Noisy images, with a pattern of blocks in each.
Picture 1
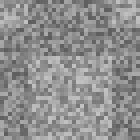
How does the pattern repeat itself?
left and right mirror each other
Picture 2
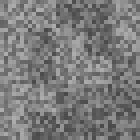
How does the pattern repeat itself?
no symmetry
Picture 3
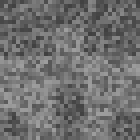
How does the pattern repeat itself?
left and right mirror each other
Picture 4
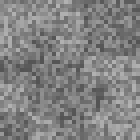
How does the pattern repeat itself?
mirrored about the diagonal from the bottom left
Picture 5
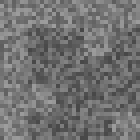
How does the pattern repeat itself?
mirrored about the diagonal from the top left
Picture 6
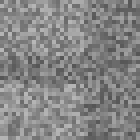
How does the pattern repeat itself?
top and bottom mirror each other
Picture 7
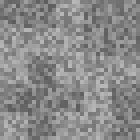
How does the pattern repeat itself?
mirrored about the diagonal from the bottom left
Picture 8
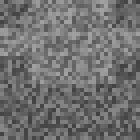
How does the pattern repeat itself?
left and right mirror each other
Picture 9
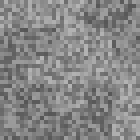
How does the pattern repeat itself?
mirrored about the diagonal from the bottom left
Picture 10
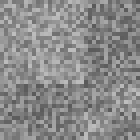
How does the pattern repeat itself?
mirrored about the diagonal from the top left
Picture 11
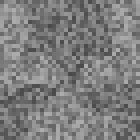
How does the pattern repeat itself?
left and right mirror each other
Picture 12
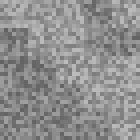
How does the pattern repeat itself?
mirrored about the diagonal from the bottom left
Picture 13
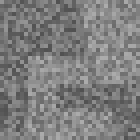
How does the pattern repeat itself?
no symmetry
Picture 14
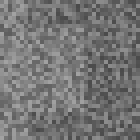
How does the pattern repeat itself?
top and bottom mirror each other
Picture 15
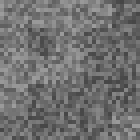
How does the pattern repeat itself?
mirrored about the diagonal from the top left
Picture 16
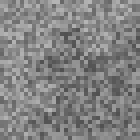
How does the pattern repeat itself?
mirrored about the diagonal from the top left
